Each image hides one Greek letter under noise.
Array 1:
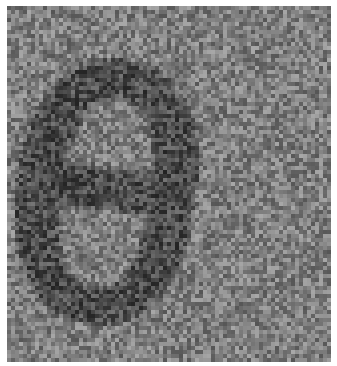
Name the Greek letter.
theta
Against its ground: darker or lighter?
darker
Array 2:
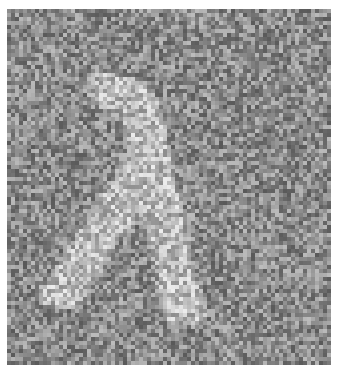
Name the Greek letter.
lambda
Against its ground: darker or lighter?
lighter
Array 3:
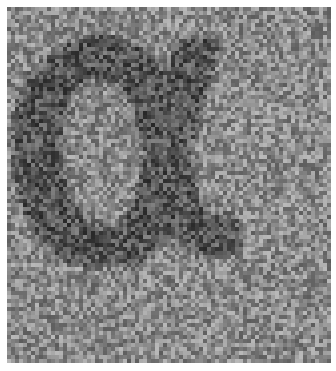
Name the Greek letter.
alpha
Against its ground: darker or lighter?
darker
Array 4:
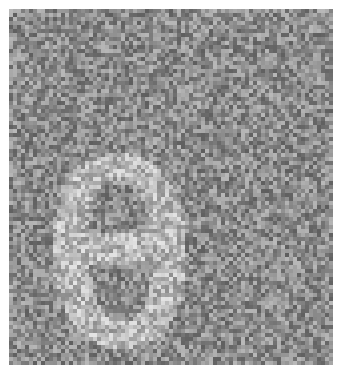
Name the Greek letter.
theta
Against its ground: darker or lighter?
lighter
